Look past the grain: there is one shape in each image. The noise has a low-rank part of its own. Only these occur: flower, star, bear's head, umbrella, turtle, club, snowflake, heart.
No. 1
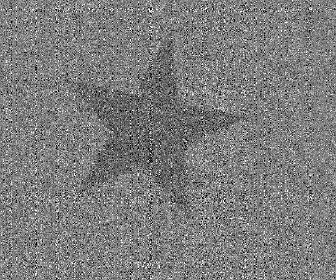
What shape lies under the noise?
star
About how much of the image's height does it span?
two thirds
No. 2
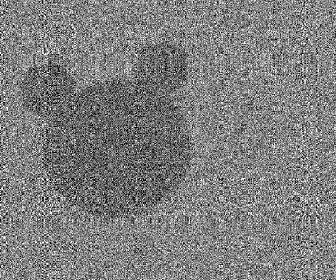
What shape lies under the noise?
bear's head
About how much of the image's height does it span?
two thirds
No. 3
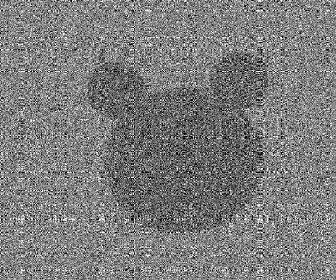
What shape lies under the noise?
bear's head
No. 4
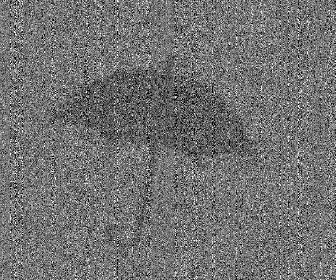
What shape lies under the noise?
umbrella
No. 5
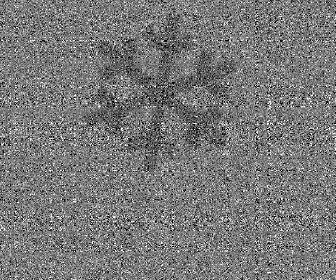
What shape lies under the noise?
snowflake
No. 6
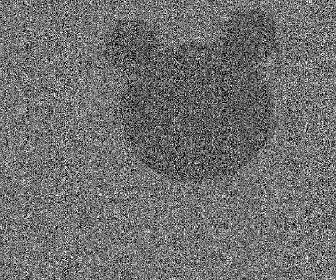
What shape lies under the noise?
bear's head
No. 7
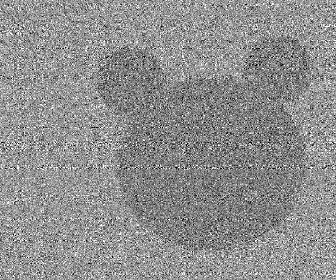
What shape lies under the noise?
bear's head
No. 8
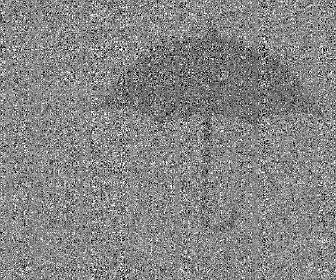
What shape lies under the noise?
umbrella
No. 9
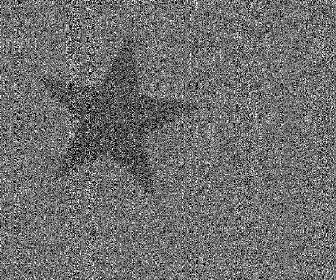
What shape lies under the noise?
star
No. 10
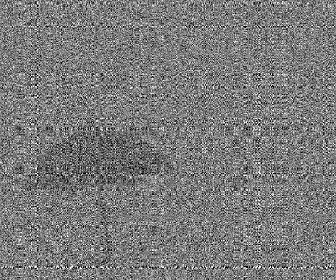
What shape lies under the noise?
umbrella
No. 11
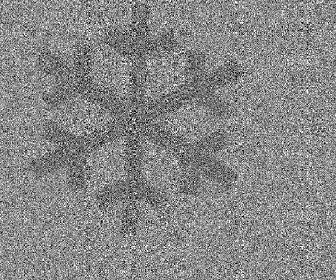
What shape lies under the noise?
snowflake
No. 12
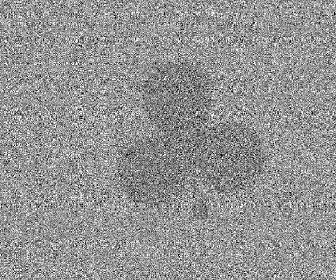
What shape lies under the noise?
club
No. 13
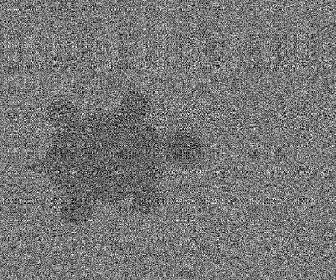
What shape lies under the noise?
turtle
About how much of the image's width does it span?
half
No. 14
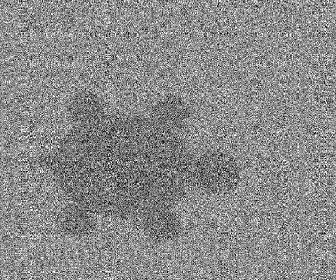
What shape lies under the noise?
turtle
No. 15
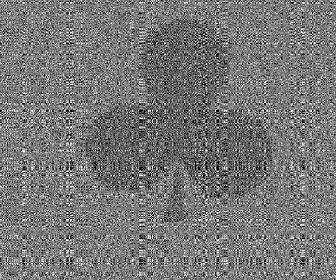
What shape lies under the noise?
club
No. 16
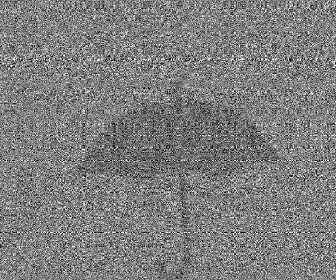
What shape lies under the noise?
umbrella
